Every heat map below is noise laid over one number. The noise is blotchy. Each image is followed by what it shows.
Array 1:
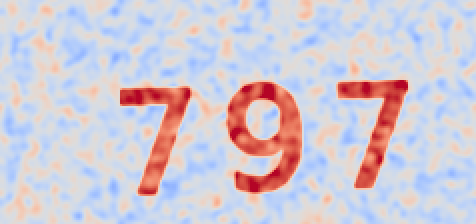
797
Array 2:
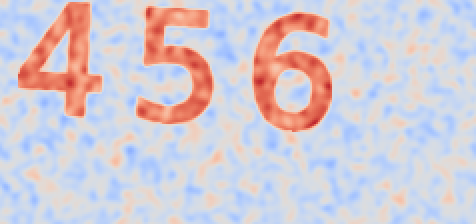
456
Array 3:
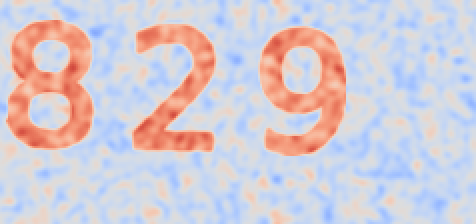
829
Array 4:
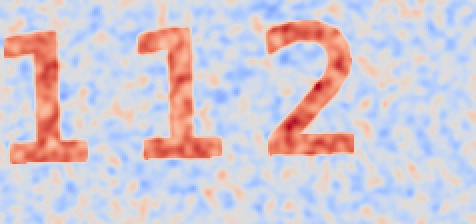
112
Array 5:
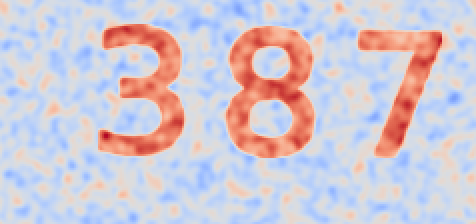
387
